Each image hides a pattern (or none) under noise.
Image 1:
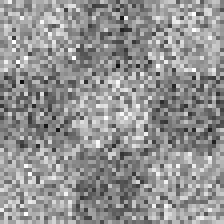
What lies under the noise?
a checkerboard
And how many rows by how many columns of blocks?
3 by 3
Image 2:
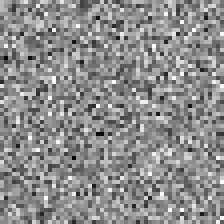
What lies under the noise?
only noise
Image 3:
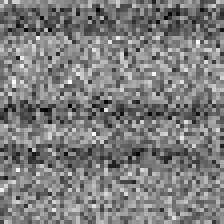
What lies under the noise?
bands of rows
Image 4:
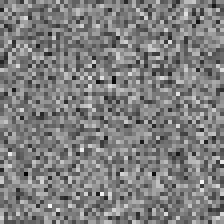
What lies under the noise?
only noise
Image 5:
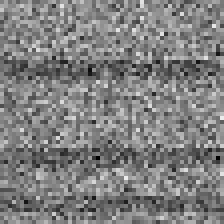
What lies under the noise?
bands of rows
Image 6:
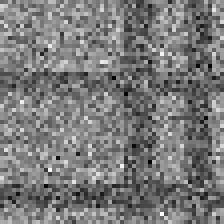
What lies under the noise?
bands of rows crossing bands of columns
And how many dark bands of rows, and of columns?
2 and 2
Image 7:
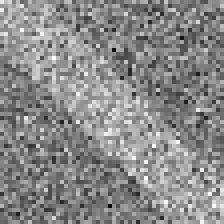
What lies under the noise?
a diagonal band
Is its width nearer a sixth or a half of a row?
a half
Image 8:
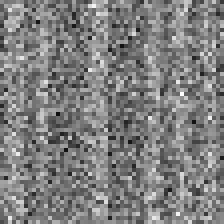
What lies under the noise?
bands of columns
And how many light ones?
6
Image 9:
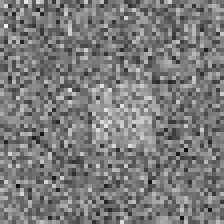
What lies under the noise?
one block
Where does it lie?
centre
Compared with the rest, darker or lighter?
lighter
